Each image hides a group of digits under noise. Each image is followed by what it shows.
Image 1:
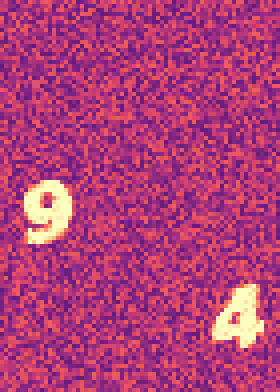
middle left: 9; bottom right: 4
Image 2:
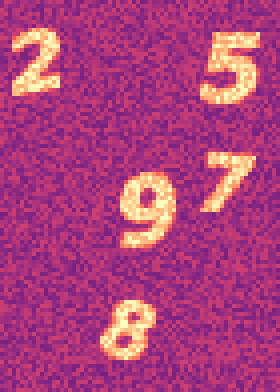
top left: 2; top right: 5; centre: 9; middle right: 7; bottom middle: 8
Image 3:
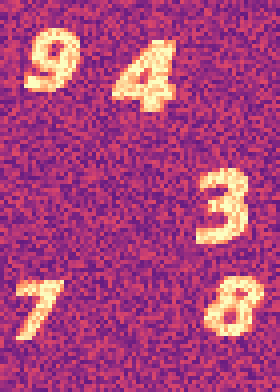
top left: 9; top middle: 4; middle right: 3; bottom left: 7; bottom right: 8
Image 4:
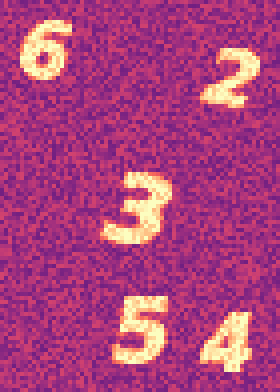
top left: 6; top right: 2; centre: 3; bottom middle: 5; bottom right: 4
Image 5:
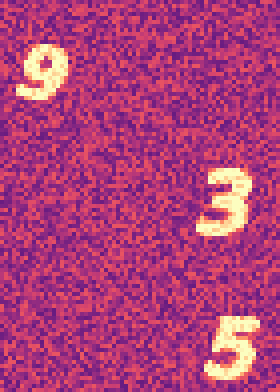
top left: 9; middle right: 3; bottom right: 5
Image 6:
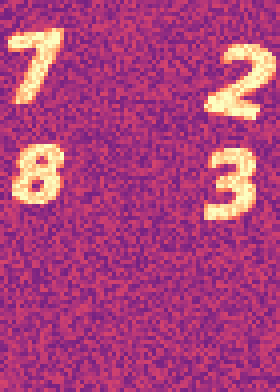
top left: 7; top right: 2; middle left: 8; middle right: 3
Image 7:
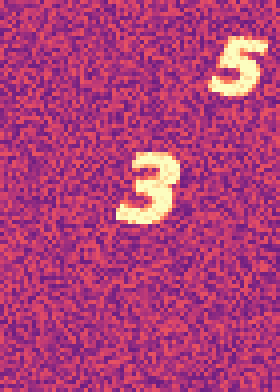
top right: 5; centre: 3
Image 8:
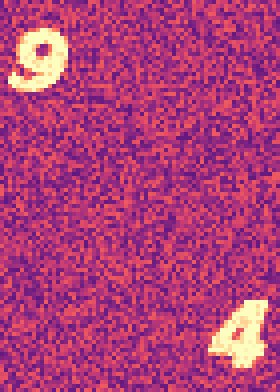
top left: 9; bottom right: 4
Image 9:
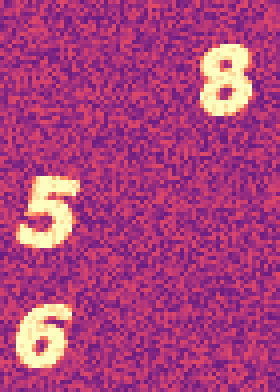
top right: 8; middle left: 5; bottom left: 6
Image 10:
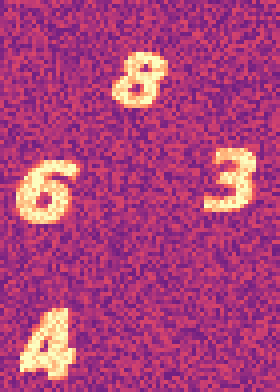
top middle: 8; middle left: 6; middle right: 3; bottom left: 4
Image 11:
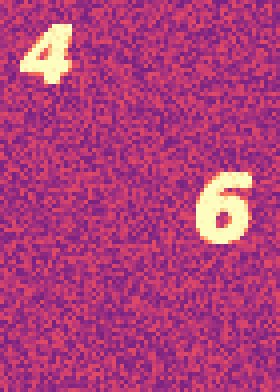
top left: 4; middle right: 6
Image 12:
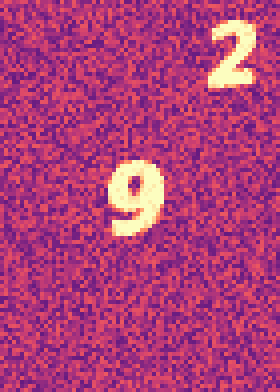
top right: 2; centre: 9
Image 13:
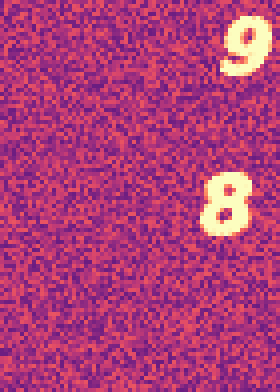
top right: 9; middle right: 8
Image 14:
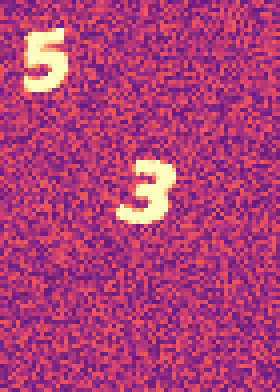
top left: 5; centre: 3
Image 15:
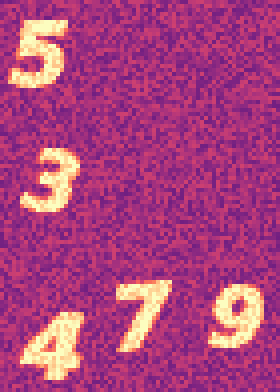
top left: 5; middle left: 3; bottom left: 4; bottom middle: 7; bottom right: 9
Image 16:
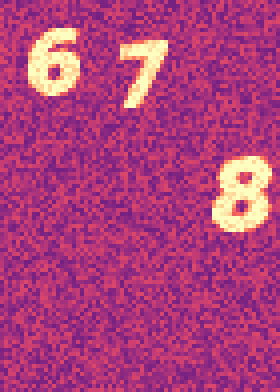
top left: 6; top middle: 7; middle right: 8
